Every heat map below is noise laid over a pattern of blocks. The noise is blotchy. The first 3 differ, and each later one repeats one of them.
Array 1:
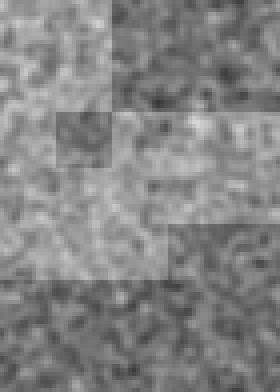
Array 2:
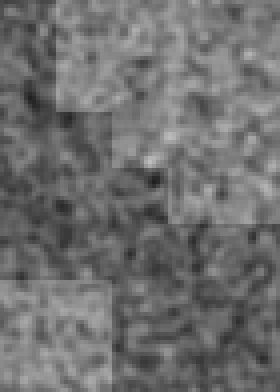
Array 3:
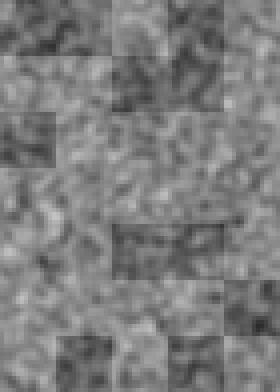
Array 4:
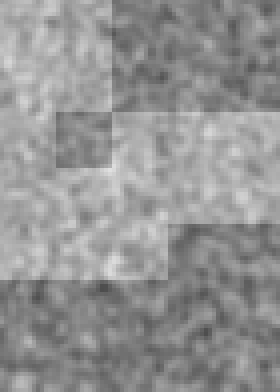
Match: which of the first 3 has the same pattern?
1
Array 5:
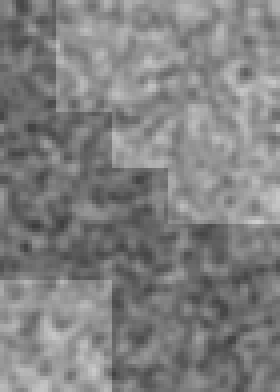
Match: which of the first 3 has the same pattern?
2
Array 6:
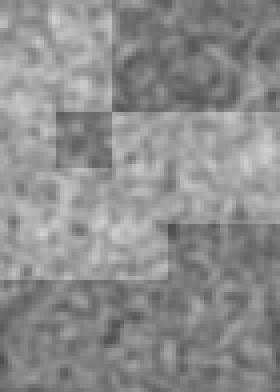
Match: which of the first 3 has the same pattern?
1
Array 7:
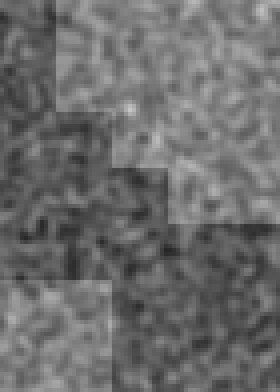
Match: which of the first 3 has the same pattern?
2
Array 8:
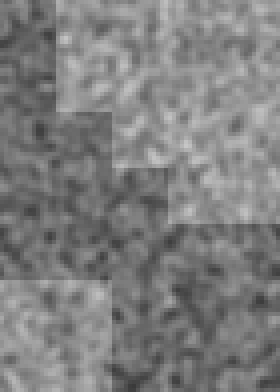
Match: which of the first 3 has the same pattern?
2
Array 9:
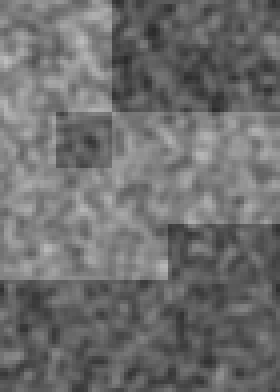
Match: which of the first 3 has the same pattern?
1
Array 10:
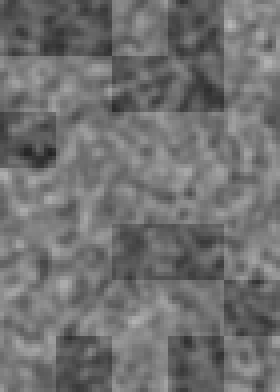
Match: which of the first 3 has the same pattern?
3
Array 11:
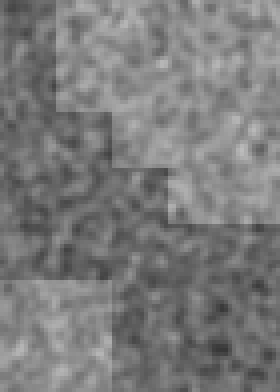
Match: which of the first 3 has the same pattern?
2
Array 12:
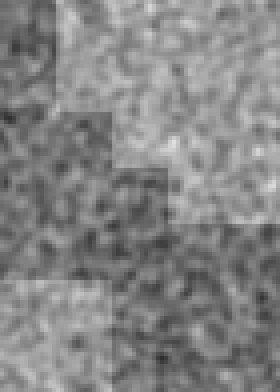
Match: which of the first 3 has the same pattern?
2
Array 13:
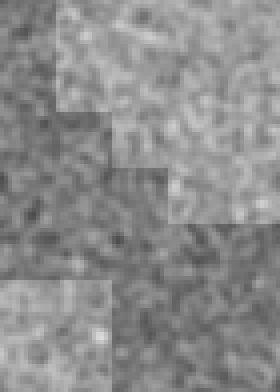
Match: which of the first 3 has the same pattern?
2
